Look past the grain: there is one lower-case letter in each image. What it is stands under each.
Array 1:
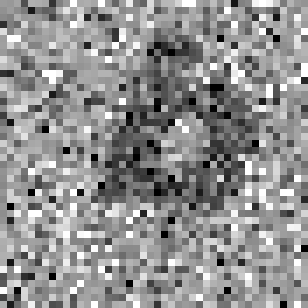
dark b
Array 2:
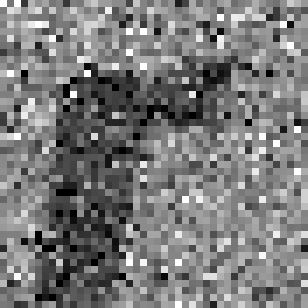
dark r
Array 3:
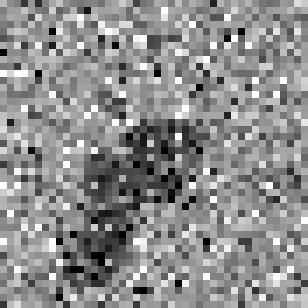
dark f
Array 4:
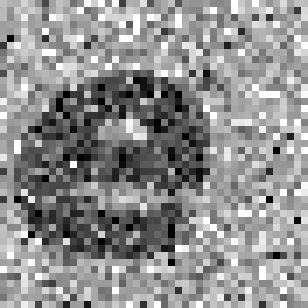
dark e
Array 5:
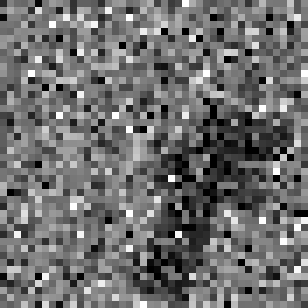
dark f
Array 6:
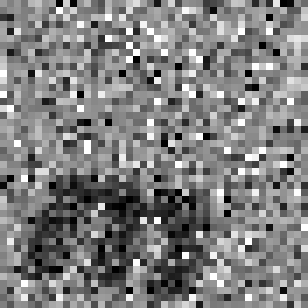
dark m
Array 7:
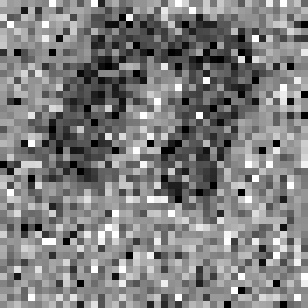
dark n
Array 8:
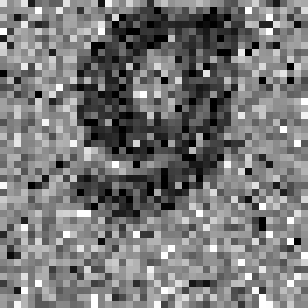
dark g
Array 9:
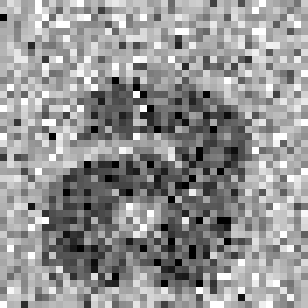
dark a
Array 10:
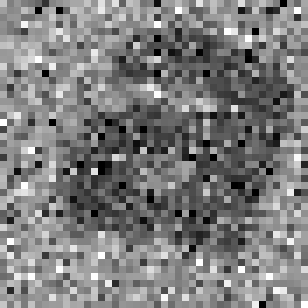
dark a
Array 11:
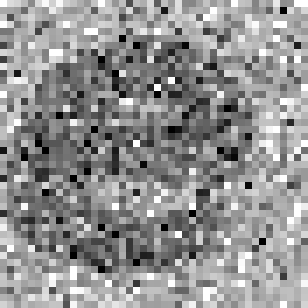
dark e
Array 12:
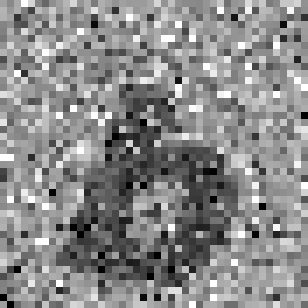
dark b
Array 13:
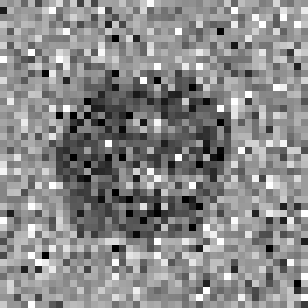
dark e
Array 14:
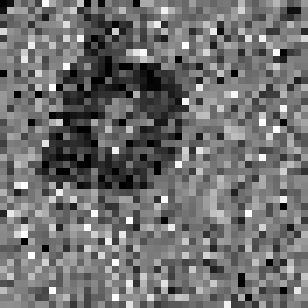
dark b
